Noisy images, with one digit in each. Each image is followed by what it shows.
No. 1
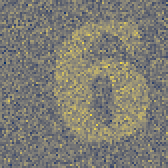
light 6
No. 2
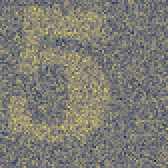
light 5
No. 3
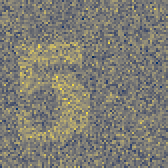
light 5
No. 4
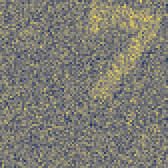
light 7
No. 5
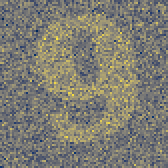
light 9
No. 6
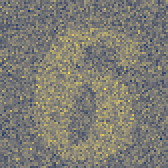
light 6
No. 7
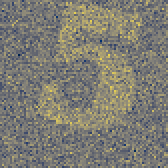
light 5
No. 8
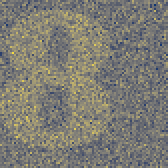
light 8
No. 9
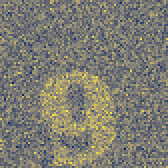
light 9
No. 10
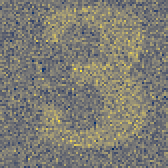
light 3
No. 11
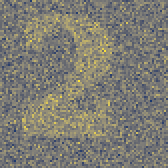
light 2
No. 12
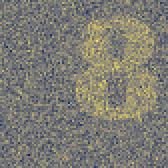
light 8
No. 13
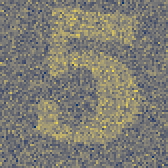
light 5
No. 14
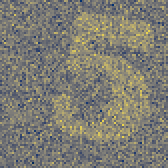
light 5
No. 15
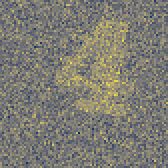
light 4
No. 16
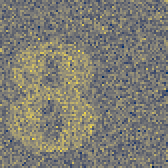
light 8
